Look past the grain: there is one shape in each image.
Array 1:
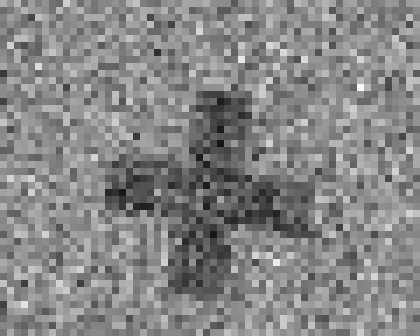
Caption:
dark cross
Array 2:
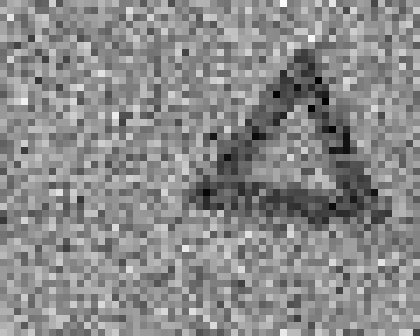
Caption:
dark triangle frame
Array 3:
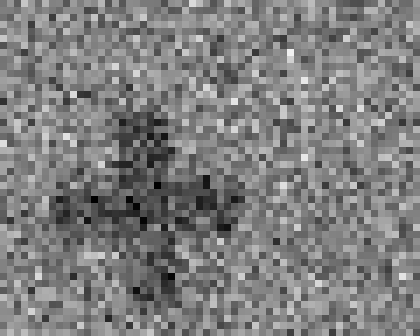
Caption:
dark cross
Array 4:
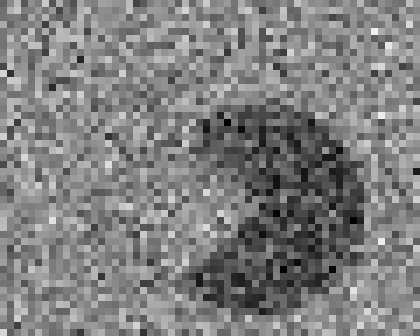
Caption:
dark disc with a wedge cut out
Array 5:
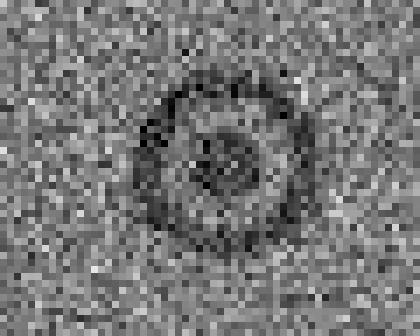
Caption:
dark bullseye
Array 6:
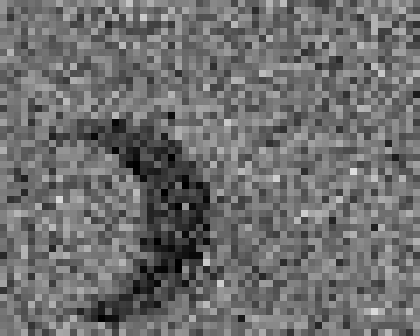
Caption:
dark crescent
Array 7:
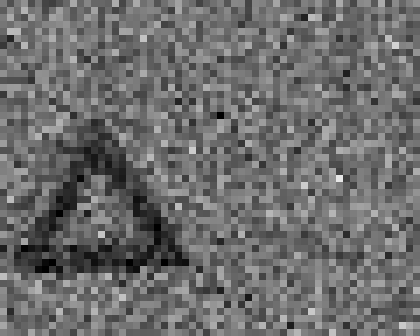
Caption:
dark triangle frame
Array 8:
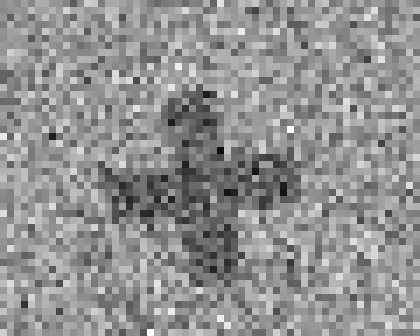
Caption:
dark cross
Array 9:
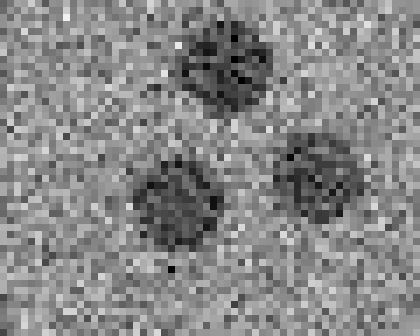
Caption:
dark three dots
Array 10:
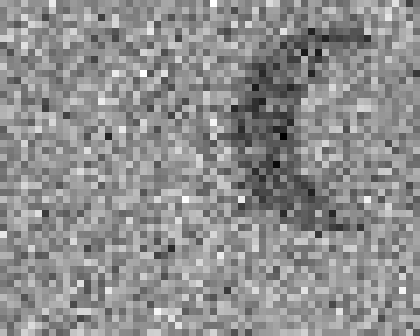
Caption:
dark crescent
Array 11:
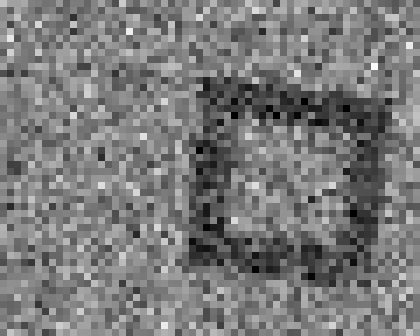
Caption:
dark square frame
